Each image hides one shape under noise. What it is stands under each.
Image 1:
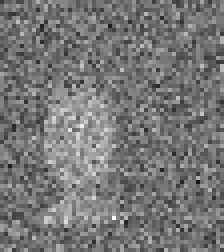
light fish
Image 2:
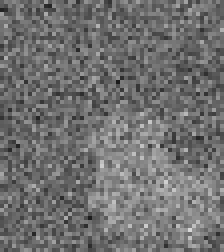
light car
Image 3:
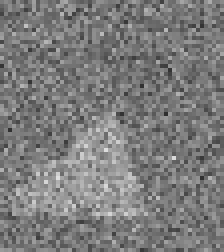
light chess pawn
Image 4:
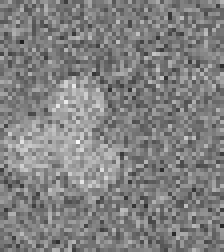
light club
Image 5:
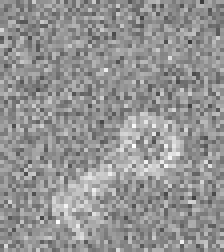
light key
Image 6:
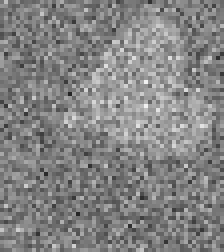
light heart
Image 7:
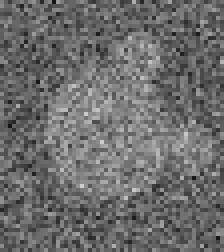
light bear's head
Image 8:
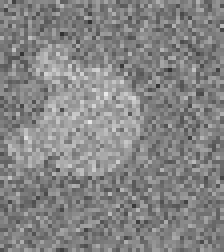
light bear's head
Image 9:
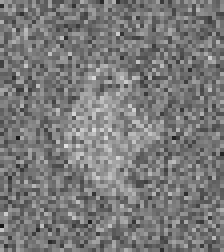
light teapot
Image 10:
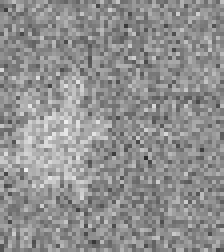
light turtle
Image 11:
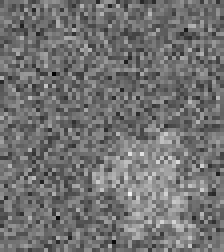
light turtle
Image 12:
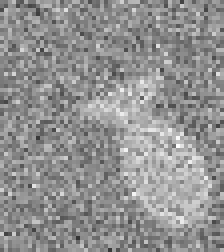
light fish
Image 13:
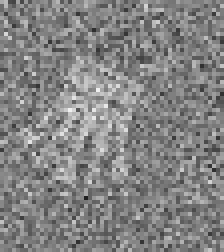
light chess queen
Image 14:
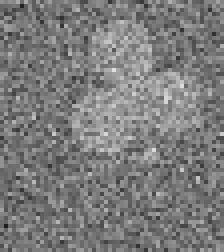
light club
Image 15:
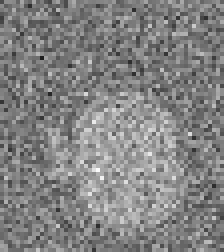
light apple
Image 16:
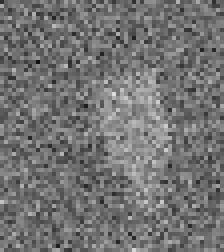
light bottle
